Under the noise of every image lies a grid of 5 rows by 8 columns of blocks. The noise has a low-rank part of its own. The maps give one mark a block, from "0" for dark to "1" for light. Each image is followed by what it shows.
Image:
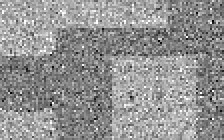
1 1 1 1 1 1 0 0
1 1 0 0 0 0 0 0
0 0 0 0 1 1 1 0
0 0 0 0 1 1 1 0
1 1 0 0 1 1 1 0
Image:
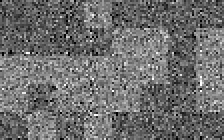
0 0 0 1 0 0 0 0
0 0 0 0 1 1 0 1
1 1 1 1 1 1 0 1
1 0 1 1 1 0 0 1
0 1 0 1 0 0 0 0
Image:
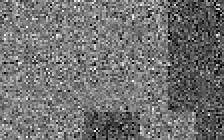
1 1 1 1 1 1 0 0
1 1 1 1 1 1 0 0
1 1 1 1 1 1 0 0
1 1 1 1 1 1 0 0
1 1 1 0 0 1 1 0
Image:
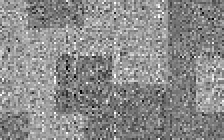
1 0 0 1 1 1 0 0
1 1 1 1 1 1 0 0
1 1 0 0 1 1 0 1
1 1 0 0 0 0 0 1
0 1 1 0 0 0 0 0
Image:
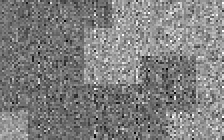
0 0 0 0 1 1 1 1
0 0 0 1 1 1 1 1
0 0 0 1 1 0 0 1
0 0 0 0 0 0 0 1
1 0 0 0 0 0 1 1
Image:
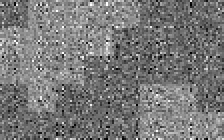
0 1 1 1 1 0 0 0
1 1 1 1 0 0 0 0
1 1 1 0 0 0 0 0
0 1 0 0 0 1 1 0
0 0 0 0 0 1 1 1
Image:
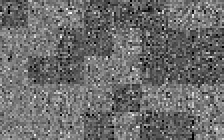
0 1 1 0 0 0 1 1
1 1 0 0 1 0 0 0
1 0 0 1 1 0 0 0
1 1 1 1 0 1 1 1
1 1 1 0 1 0 0 1
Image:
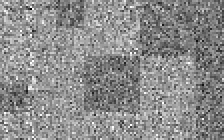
1 1 0 1 1 0 0 0
1 1 1 1 1 0 0 0
1 1 1 0 0 1 1 0
0 1 1 0 0 1 1 0
1 1 1 1 1 1 1 0
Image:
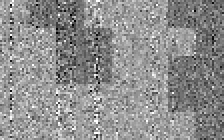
1 0 0 1 1 1 0 0
1 1 0 0 1 1 1 0
1 1 0 0 1 1 0 0
1 1 1 1 1 1 0 0
1 1 1 1 1 1 1 0
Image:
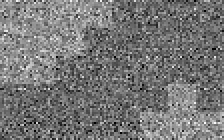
1 1 1 1 0 0 0 0
1 1 1 0 0 0 0 0
1 1 0 0 0 0 0 0
0 0 0 0 0 0 1 0
0 0 0 0 0 1 1 1
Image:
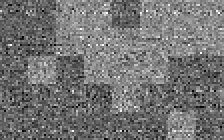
0 0 1 1 0 1 1 1
0 0 1 1 1 1 1 1
0 1 0 1 1 1 0 0
0 0 0 0 1 0 0 0
0 0 0 0 0 0 1 0
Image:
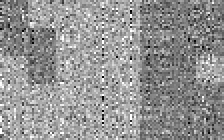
0 1 1 1 1 0 0 0
0 0 1 1 1 0 0 0
1 0 1 1 1 0 0 1
1 1 1 1 1 0 0 0
1 1 1 1 1 0 0 0
